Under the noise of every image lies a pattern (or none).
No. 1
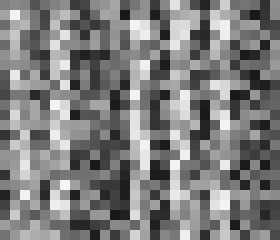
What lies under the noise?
bands of columns
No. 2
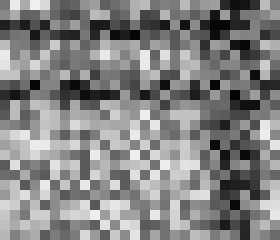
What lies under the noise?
bands of rows crossing bands of columns
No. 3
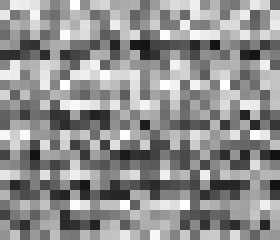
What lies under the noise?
bands of rows
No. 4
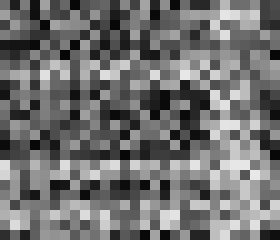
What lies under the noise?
bands of rows crossing bands of columns
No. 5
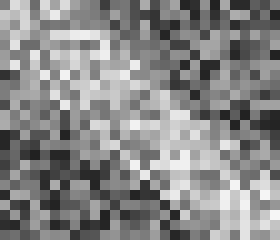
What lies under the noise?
a diagonal band
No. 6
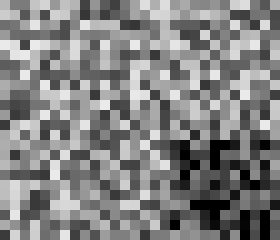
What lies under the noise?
one block
